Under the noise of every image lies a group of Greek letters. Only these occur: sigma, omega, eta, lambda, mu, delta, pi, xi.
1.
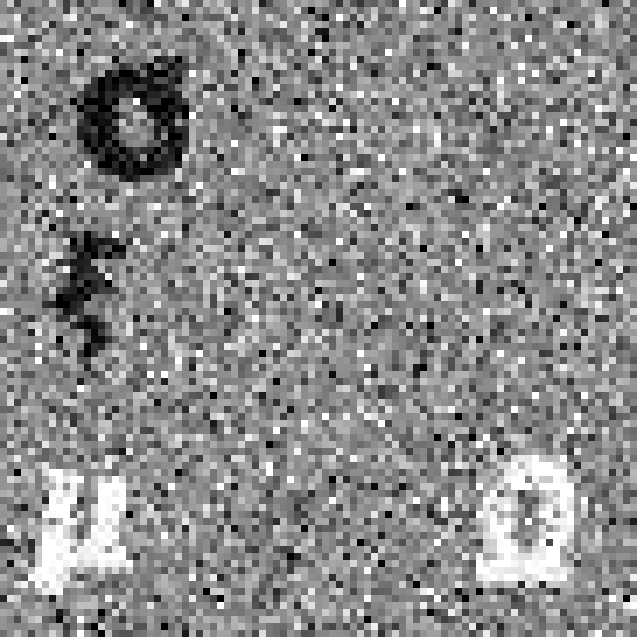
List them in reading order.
top left: dark sigma; middle left: dark xi; bottom left: light mu; bottom right: light omega
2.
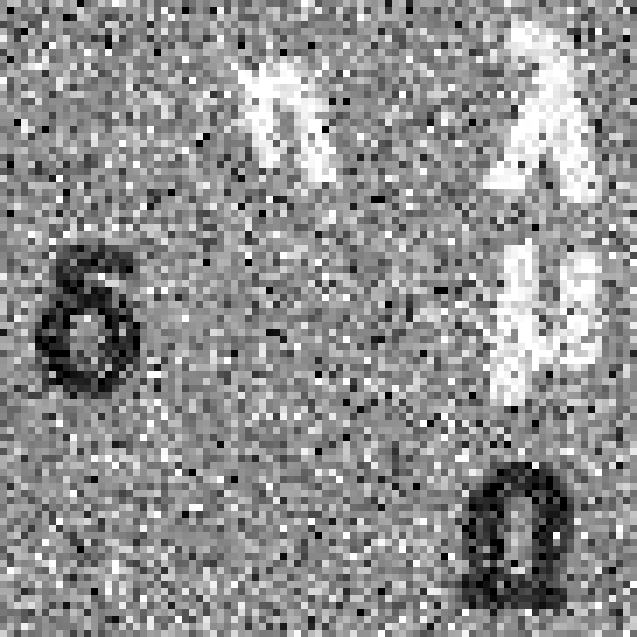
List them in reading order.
top middle: light eta; top right: light lambda; middle left: dark delta; middle right: light mu; bottom right: dark omega
